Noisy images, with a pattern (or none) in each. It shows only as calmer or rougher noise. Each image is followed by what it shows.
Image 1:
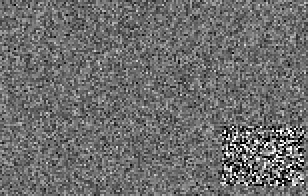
one block
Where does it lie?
bottom right
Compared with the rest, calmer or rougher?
rougher
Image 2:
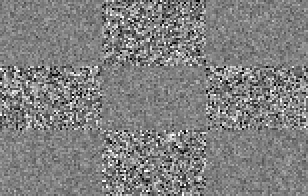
a checkerboard
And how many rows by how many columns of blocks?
3 by 3
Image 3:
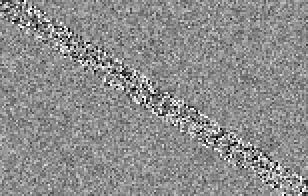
a diagonal band
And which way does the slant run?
top left to bottom right
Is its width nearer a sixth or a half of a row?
a sixth
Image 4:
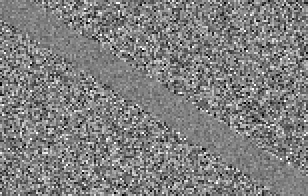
a diagonal band
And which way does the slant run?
top left to bottom right
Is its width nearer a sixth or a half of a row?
a sixth
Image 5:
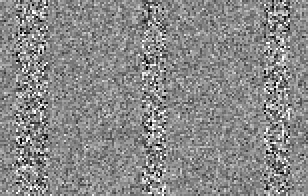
bands of columns
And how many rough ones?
3
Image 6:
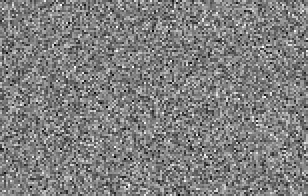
only noise
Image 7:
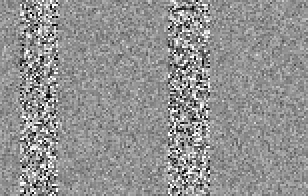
bands of columns
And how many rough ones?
2
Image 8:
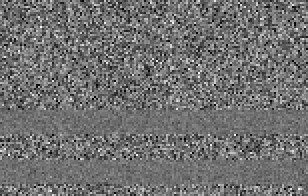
bands of rows
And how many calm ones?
2
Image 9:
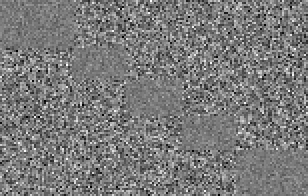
blocks along the diagonal
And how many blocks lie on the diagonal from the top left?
5
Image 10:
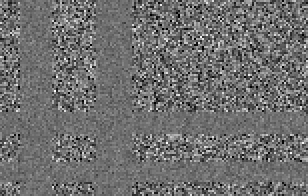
bands of rows crossing bands of columns
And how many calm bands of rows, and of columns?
2 and 2
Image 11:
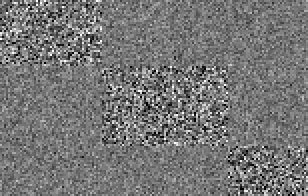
blocks along the diagonal
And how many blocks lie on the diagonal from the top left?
3
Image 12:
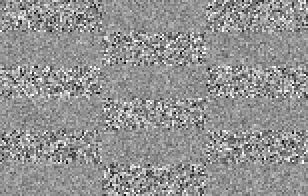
a checkerboard
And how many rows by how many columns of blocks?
6 by 3
